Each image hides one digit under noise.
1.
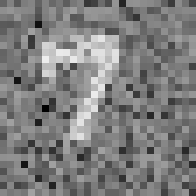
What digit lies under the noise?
7
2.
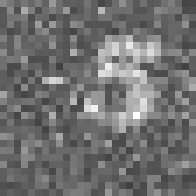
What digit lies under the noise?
5
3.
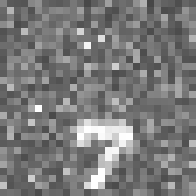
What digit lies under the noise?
7
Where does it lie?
bottom middle
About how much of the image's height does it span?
a third
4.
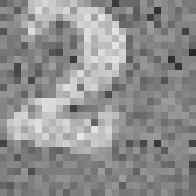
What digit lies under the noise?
2
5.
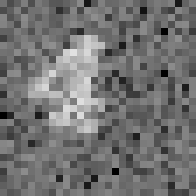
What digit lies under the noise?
4
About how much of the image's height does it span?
half
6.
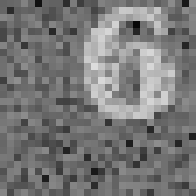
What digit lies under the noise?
6
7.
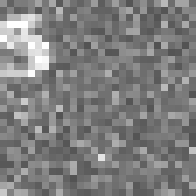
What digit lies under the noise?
5
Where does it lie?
top left
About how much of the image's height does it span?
a third
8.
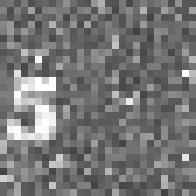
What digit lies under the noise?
5
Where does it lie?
middle left
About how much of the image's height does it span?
a third
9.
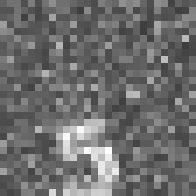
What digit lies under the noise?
5
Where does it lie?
bottom middle
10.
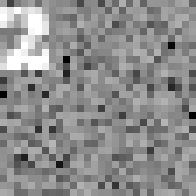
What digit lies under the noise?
2
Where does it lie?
top left
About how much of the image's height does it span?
a third
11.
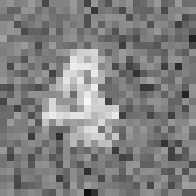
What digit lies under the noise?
4
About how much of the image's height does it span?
half
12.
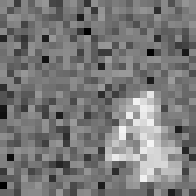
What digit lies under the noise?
4
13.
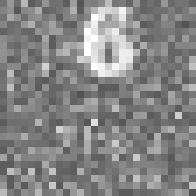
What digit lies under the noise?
6
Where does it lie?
top middle
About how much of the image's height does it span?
a third
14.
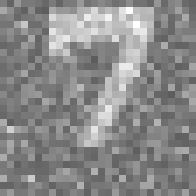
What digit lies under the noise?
7
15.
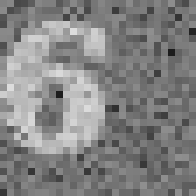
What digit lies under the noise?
6
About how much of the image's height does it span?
two thirds
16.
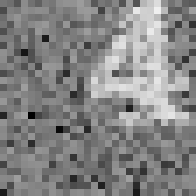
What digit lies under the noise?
4
